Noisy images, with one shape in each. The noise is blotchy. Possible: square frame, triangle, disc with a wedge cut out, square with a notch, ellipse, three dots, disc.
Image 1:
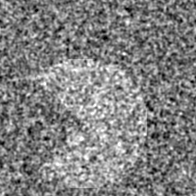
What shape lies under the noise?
disc with a wedge cut out
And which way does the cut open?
left
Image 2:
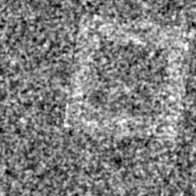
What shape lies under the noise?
square frame
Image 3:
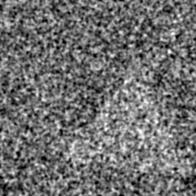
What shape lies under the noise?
triangle
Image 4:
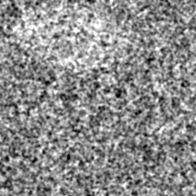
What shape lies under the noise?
ellipse
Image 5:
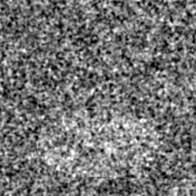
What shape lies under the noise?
ellipse
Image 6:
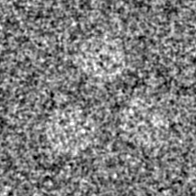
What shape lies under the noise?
three dots
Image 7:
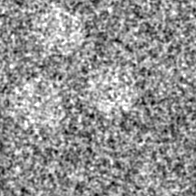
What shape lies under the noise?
three dots
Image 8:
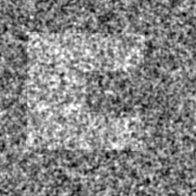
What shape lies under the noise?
square with a notch
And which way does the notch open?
right
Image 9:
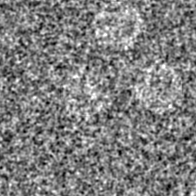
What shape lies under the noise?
three dots
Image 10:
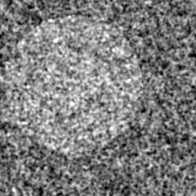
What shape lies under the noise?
disc
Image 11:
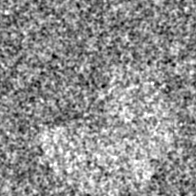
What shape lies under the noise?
disc with a wedge cut out
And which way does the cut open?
up and left
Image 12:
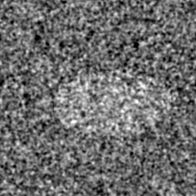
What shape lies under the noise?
ellipse
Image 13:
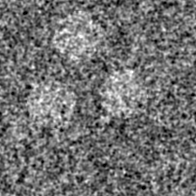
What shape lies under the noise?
three dots
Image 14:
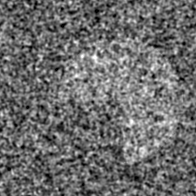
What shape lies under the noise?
disc with a wedge cut out
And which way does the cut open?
down and left
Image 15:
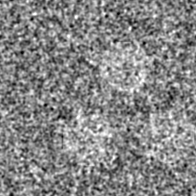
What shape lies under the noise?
three dots
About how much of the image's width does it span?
two thirds
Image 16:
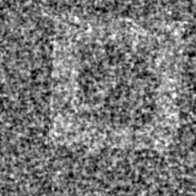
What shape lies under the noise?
square frame
